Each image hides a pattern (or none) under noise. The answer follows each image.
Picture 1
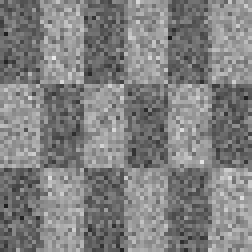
a checkerboard
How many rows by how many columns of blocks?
3 by 6
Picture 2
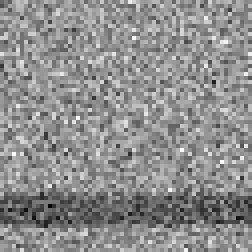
one band of rows
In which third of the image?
bottom
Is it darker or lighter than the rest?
darker
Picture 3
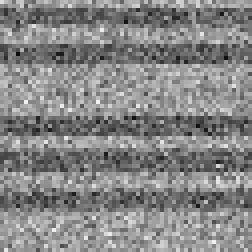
bands of rows
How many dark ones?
5
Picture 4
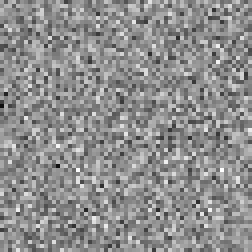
only noise
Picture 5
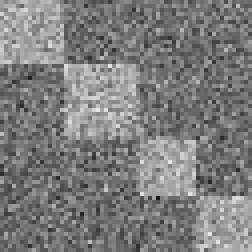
blocks along the diagonal
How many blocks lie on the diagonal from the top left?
4
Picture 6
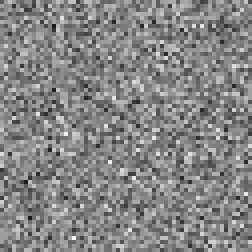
only noise
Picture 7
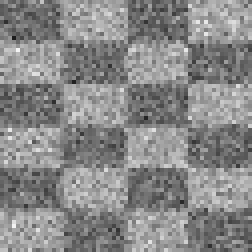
a checkerboard
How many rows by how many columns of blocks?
6 by 4
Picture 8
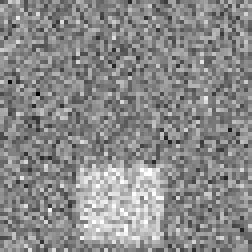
one block
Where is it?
bottom middle
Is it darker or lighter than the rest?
lighter
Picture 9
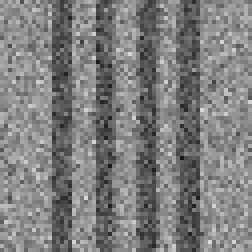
bands of columns
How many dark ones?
4
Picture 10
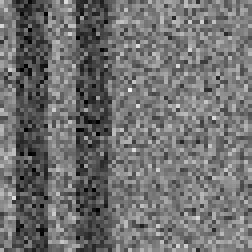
bands of columns
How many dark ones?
2
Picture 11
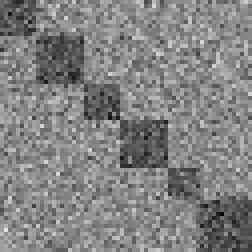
blocks along the diagonal
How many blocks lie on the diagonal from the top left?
6
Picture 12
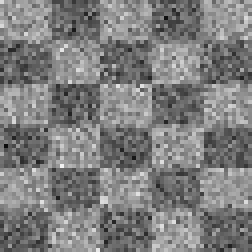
a checkerboard
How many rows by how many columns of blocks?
6 by 5
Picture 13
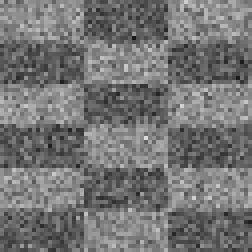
a checkerboard
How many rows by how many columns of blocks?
6 by 3
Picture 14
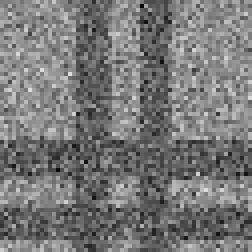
bands of rows crossing bands of columns
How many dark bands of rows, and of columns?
2 and 2
